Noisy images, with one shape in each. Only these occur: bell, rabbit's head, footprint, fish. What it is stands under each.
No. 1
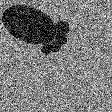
footprint
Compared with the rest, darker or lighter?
darker
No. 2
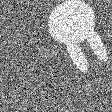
rabbit's head
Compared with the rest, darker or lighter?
lighter
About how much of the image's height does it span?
two thirds
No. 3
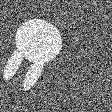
rabbit's head
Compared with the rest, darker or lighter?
lighter
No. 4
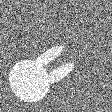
rabbit's head
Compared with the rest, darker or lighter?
lighter
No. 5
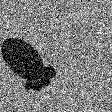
footprint
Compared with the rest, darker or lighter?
darker
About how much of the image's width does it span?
half
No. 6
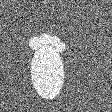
footprint
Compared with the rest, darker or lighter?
lighter
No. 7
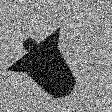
bell
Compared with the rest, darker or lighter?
darker
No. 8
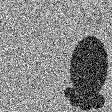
footprint
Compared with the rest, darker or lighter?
darker
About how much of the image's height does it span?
two thirds
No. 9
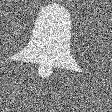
bell
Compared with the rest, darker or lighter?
lighter
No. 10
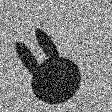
rabbit's head
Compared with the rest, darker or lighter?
darker
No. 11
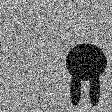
rabbit's head
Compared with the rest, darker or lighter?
darker
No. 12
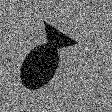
fish
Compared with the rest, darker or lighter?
darker
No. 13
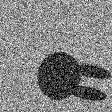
rabbit's head
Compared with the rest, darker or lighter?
darker
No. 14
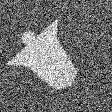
bell
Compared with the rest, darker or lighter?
lighter
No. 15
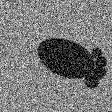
footprint
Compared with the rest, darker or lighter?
darker
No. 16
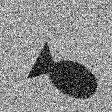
fish
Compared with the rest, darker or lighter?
darker
